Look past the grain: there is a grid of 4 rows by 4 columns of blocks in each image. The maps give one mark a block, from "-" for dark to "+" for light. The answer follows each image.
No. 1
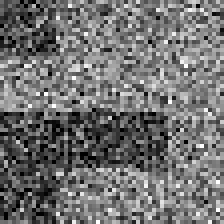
-+++
++++
---+
-+++
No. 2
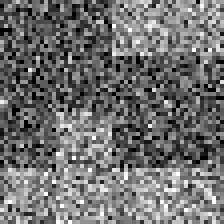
--++
----
-+--
++++
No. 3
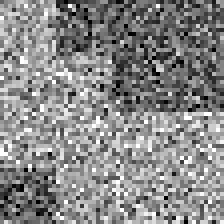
+---
++--
++++
-+++
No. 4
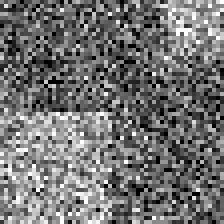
---+
----
++--
++--
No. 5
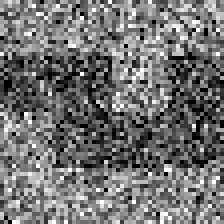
++++
--+-
+---
++++
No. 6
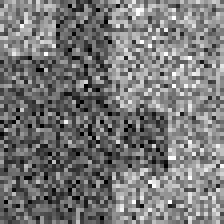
+-++
--++
---+
--++
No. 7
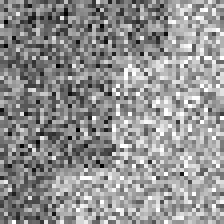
---+
--++
--++
-+++
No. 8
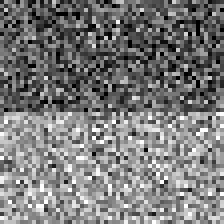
----
----
++++
++++
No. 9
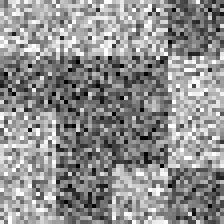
+++-
---+
+--+
+-+-
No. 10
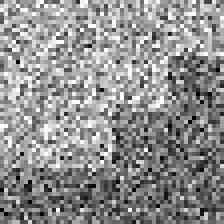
++++
+++-
++--
----
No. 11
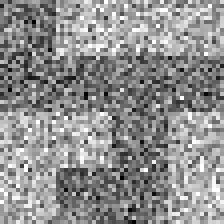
-+++
----
++-+
+--+
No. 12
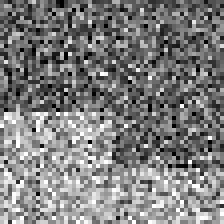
----
----
++--
++++
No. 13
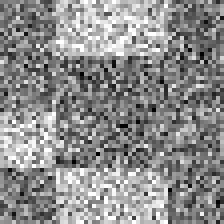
-++-
----
+---
-++-
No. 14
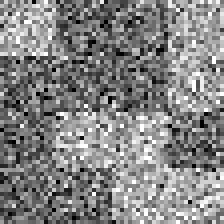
+--+
---+
-++-
--++
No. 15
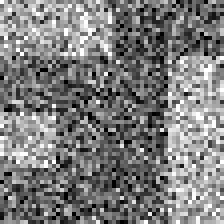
++--
---+
+--+
---+
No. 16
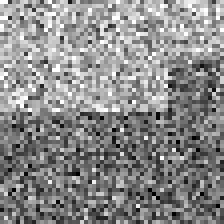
++++
+++-
----
----
